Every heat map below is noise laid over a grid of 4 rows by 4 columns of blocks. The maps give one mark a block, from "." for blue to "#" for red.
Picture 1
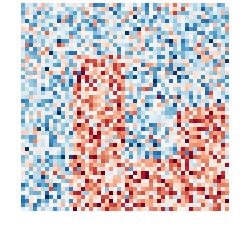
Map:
. . . .
. # . .
. # . #
. # # #
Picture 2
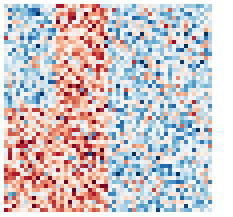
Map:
. # . .
. # . .
# # . .
# # . .
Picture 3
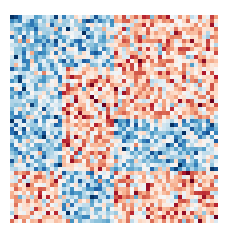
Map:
. . # #
. # # #
. # . .
# . # #
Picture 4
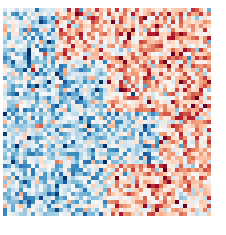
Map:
. # # #
. . # #
. . . #
. . # #
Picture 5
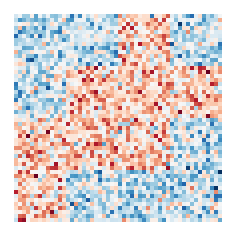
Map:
. . # .
. # # #
# # # .
# . . .
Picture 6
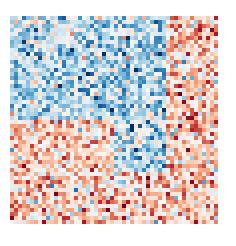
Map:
. . . #
. . . #
# # . #
# # # #
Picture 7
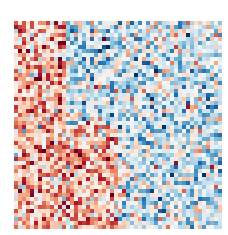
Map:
# . . .
# . . .
# # . .
# # . .
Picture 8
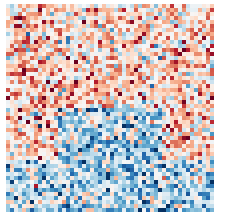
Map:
# # # #
# # # #
# . . #
. . . .
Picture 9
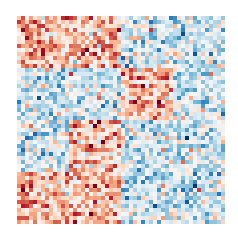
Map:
# # . .
. . # .
. # . .
# # . .
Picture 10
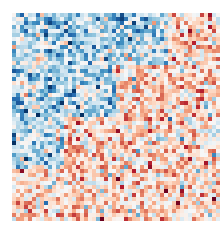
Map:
. . . #
. . # #
. # # #
# # # #
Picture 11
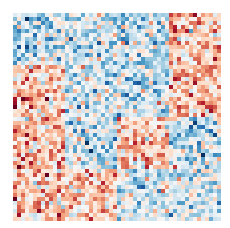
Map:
. . . #
# . . #
# . # .
# # . .
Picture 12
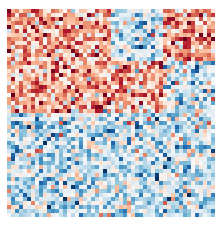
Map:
# # . #
# # # .
. . . .
. . . .
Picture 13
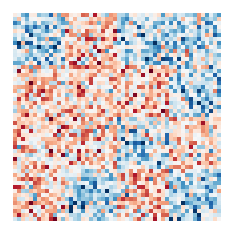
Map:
. # . .
# # # .
# # . #
# . # .
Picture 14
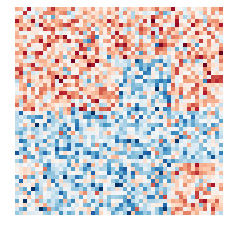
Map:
# # # #
# # . #
. . . .
. . . #
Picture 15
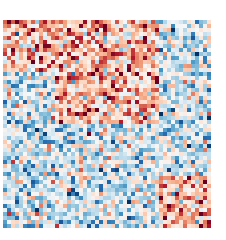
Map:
# # # .
. # # .
. . . .
. . . #
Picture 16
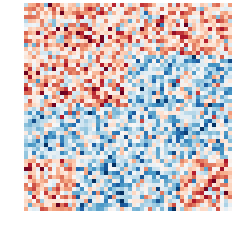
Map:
# # # #
# # . .
. . . .
# . . #
